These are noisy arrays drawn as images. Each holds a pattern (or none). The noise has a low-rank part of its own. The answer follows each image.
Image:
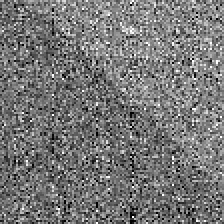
a sharp edge
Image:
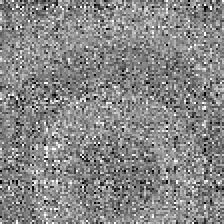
rings round one point
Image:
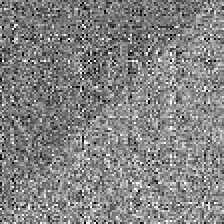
a sharp edge
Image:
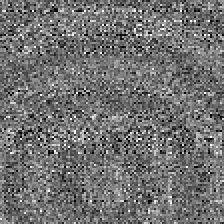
rings round one point
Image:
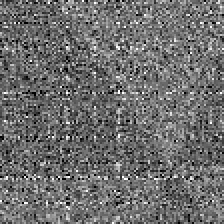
spokes from one point
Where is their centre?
bottom right
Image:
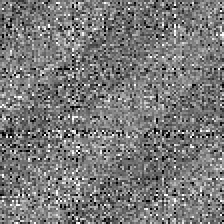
diagonal stripes
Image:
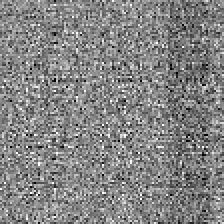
one vertical stripe
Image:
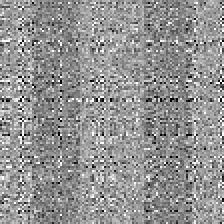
vertical stripes
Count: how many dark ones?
2
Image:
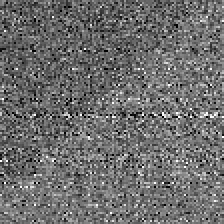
a sharp edge
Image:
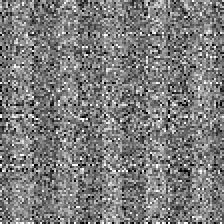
vertical stripes
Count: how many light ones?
5
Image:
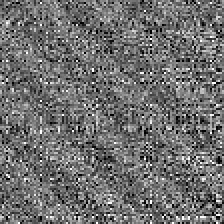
diagonal stripes
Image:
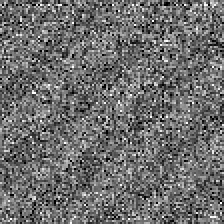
diagonal stripes
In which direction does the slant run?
bottom left to top right
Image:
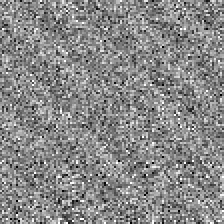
diagonal stripes
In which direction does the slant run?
top left to bottom right
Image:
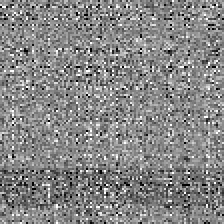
one horizontal stripe
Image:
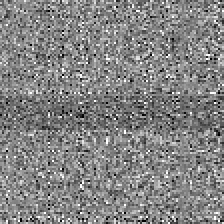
one horizontal stripe
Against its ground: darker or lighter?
darker
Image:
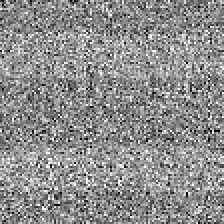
horizontal stripes
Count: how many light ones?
2
